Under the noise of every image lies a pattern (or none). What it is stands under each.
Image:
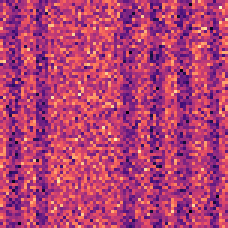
bands of columns
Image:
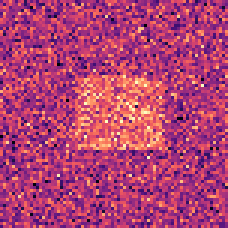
one block
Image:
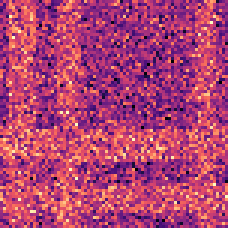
bands of rows crossing bands of columns
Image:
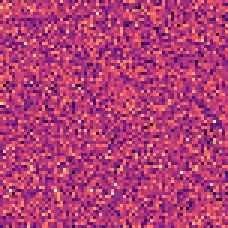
only noise
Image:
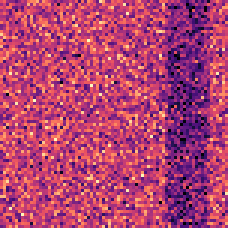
one band of columns
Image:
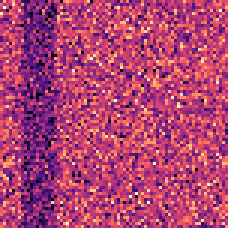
one band of columns
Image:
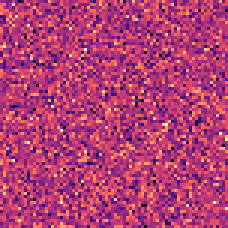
only noise
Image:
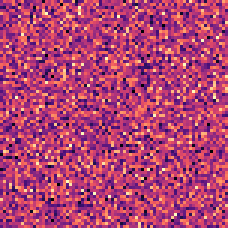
only noise
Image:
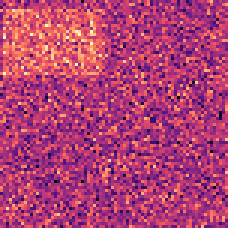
one block
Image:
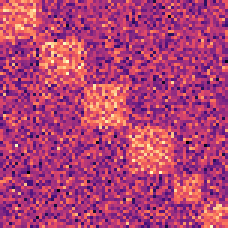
blocks along the diagonal
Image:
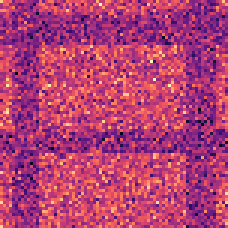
bands of rows crossing bands of columns
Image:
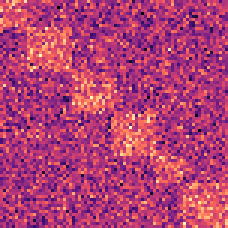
blocks along the diagonal
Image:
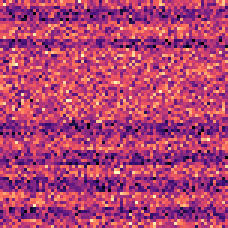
bands of rows
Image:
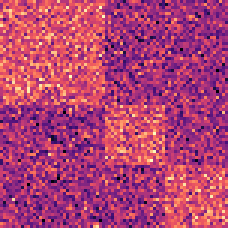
blocks along the diagonal
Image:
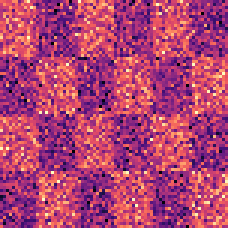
a checkerboard
